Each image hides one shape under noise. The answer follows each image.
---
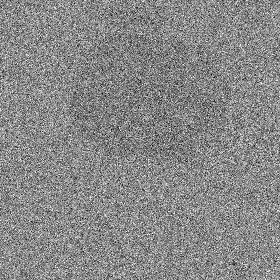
apple
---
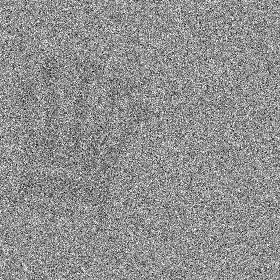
chess queen
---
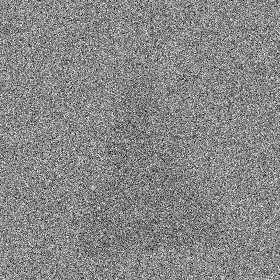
chess pawn
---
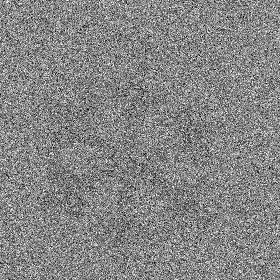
snowflake
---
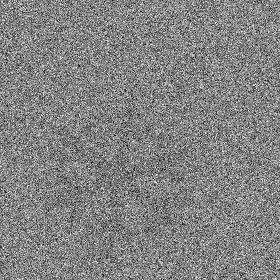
snowflake
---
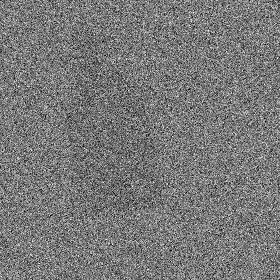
bottle
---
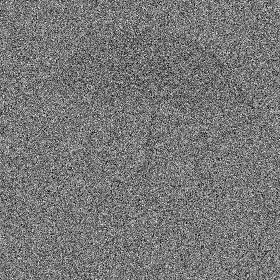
umbrella
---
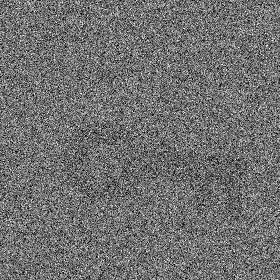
key
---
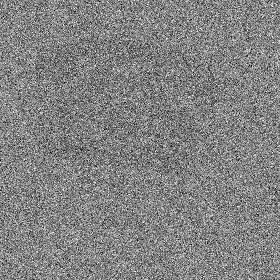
telephone
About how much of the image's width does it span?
two thirds
